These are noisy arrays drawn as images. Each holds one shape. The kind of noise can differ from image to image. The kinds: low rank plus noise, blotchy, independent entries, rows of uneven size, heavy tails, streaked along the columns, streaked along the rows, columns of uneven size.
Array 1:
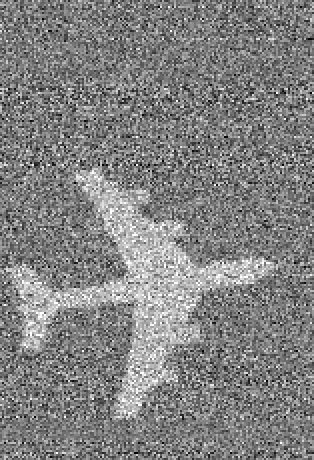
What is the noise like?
rows of uneven size
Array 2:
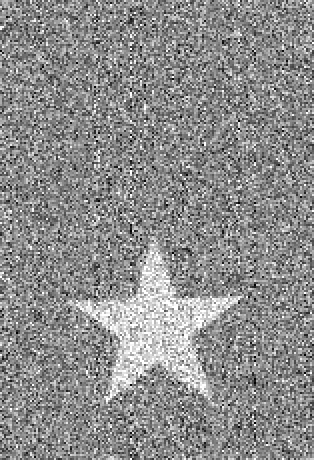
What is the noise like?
columns of uneven size
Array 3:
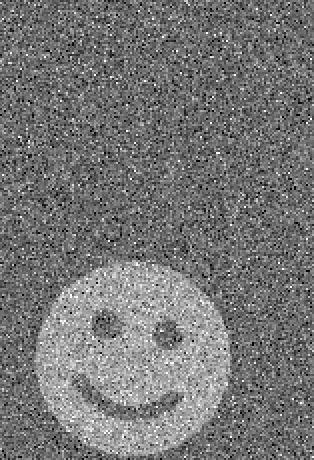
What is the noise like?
heavy tails
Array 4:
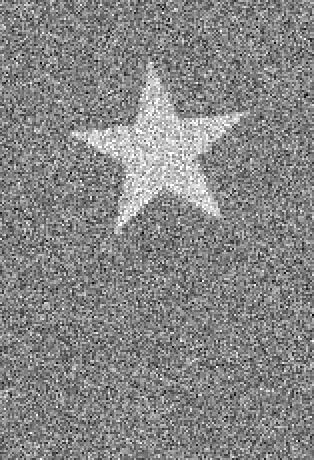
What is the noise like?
independent entries
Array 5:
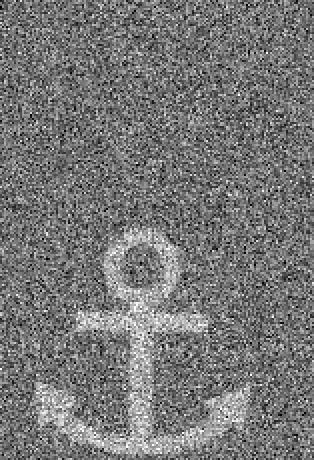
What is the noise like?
low rank plus noise
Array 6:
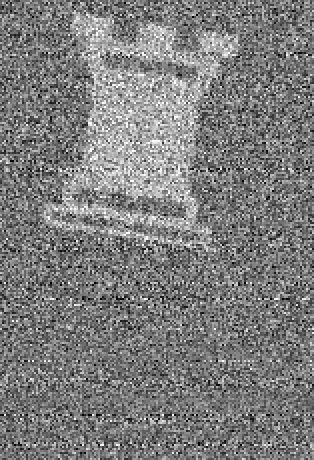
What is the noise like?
rows of uneven size
